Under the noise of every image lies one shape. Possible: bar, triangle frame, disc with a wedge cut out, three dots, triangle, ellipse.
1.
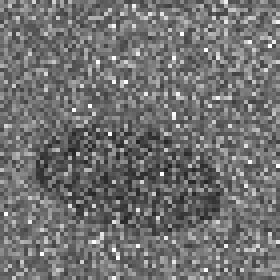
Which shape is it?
ellipse
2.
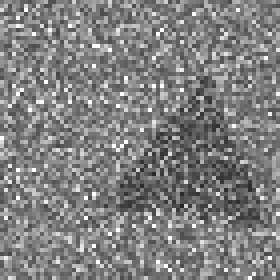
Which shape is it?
triangle
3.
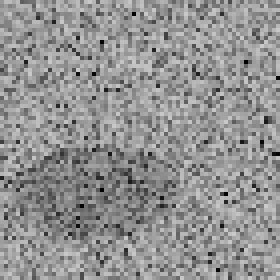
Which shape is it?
ellipse
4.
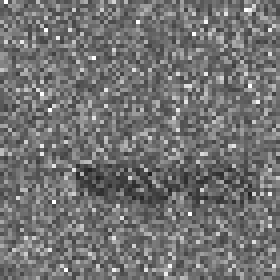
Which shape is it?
bar
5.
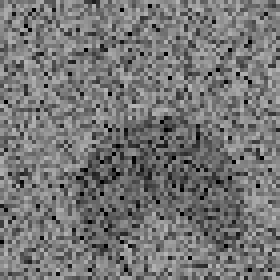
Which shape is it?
disc with a wedge cut out
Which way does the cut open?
down
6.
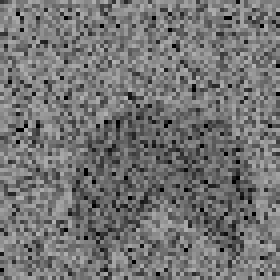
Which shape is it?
disc with a wedge cut out
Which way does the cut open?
down
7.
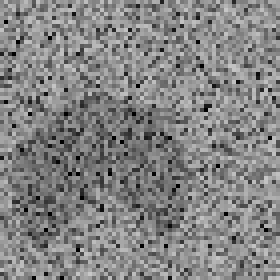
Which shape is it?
disc with a wedge cut out
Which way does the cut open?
down
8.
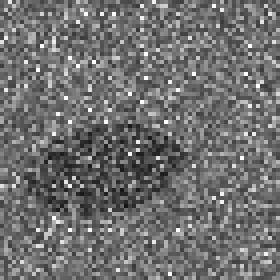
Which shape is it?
ellipse
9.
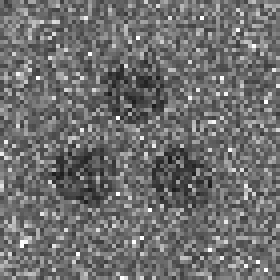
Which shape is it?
three dots
